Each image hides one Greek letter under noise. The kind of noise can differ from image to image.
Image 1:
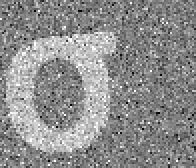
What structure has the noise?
heavy tails
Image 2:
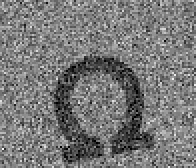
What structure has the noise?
low rank plus noise
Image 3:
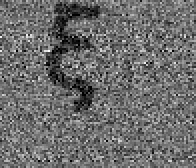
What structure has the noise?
rows of uneven size
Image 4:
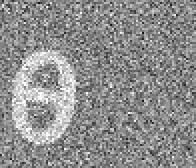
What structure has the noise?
low rank plus noise
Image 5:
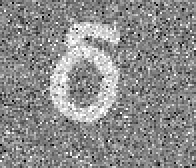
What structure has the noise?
heavy tails
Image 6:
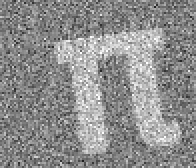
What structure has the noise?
low rank plus noise
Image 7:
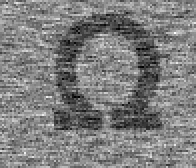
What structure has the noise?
streaked along the rows
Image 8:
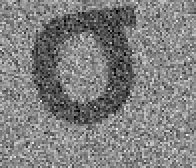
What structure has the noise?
independent entries
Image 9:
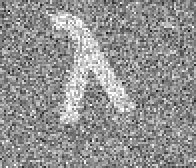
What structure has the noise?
independent entries
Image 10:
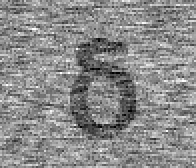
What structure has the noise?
streaked along the rows
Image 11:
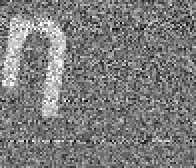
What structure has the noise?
rows of uneven size
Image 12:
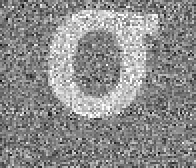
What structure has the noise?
rows of uneven size
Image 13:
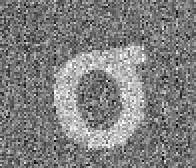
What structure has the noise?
columns of uneven size
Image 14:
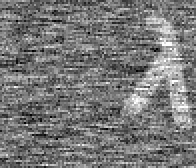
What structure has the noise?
streaked along the rows
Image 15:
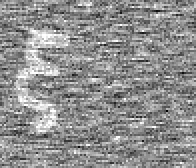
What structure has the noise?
streaked along the rows
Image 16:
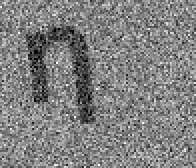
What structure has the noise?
low rank plus noise
